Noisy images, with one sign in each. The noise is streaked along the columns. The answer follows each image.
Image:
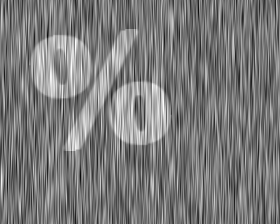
percent sign
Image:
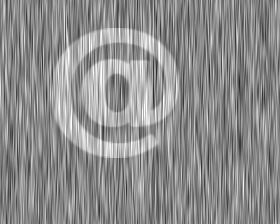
at sign
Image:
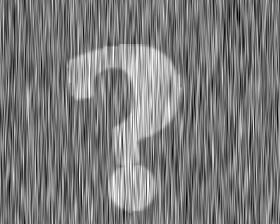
question mark
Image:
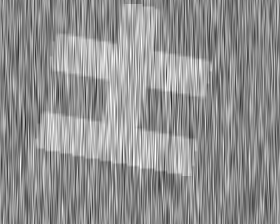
plus-minus sign
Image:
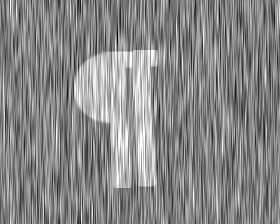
pilcrow
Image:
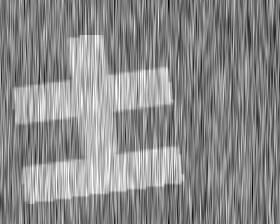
plus-minus sign
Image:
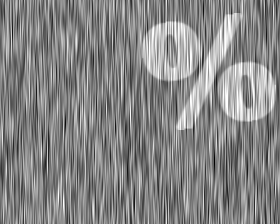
percent sign
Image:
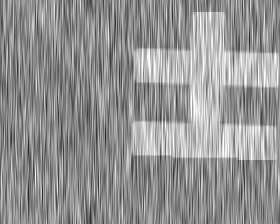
plus-minus sign
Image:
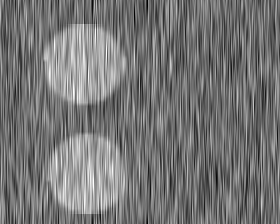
colon
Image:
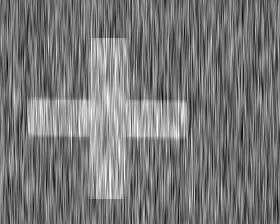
plus sign
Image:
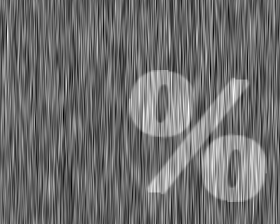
percent sign
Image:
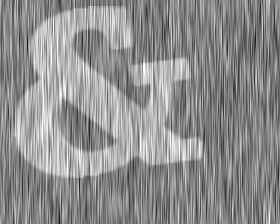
ampersand
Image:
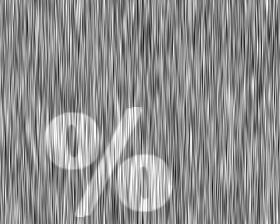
percent sign
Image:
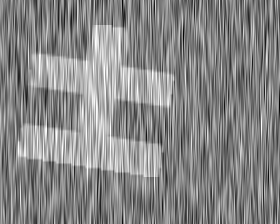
plus-minus sign
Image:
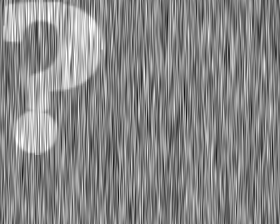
question mark
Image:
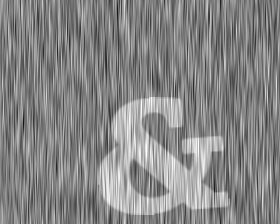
ampersand
